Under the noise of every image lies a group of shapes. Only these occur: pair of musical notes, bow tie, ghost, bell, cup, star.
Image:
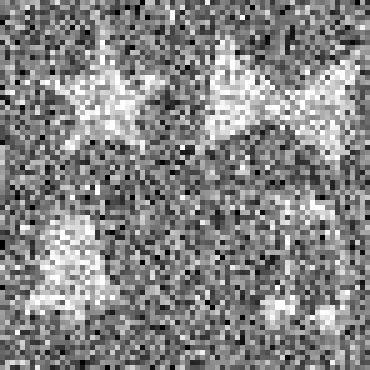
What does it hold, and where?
top left: light star; top right: light bow tie; bottom left: light bell; bottom right: light pair of musical notes
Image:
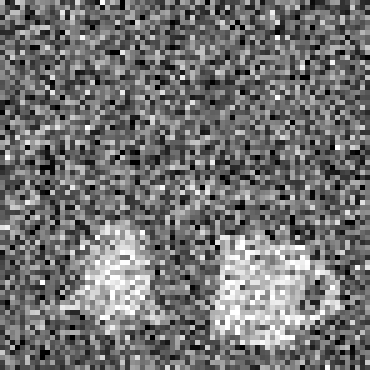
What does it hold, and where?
bottom left: light bell; bottom right: light cup
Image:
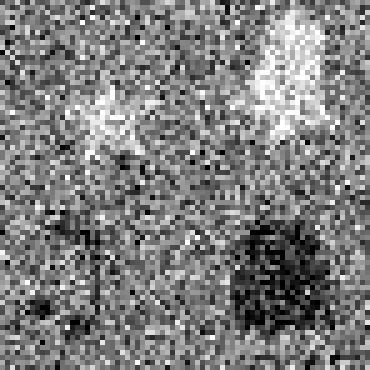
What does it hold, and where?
top left: light star; top right: light bell; bottom left: dark pair of musical notes; bottom right: dark ghost
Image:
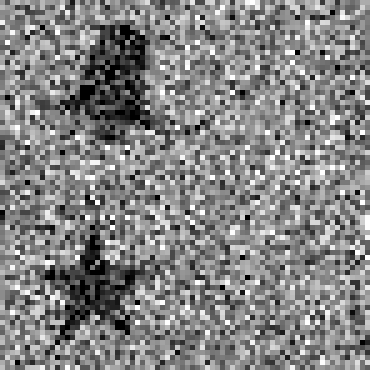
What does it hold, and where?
top left: dark bell; bottom left: dark star
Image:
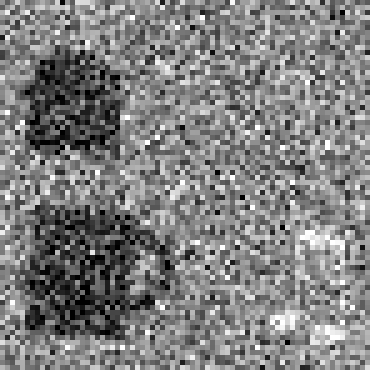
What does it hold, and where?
top left: dark ghost; bottom left: dark cup; bottom right: light pair of musical notes
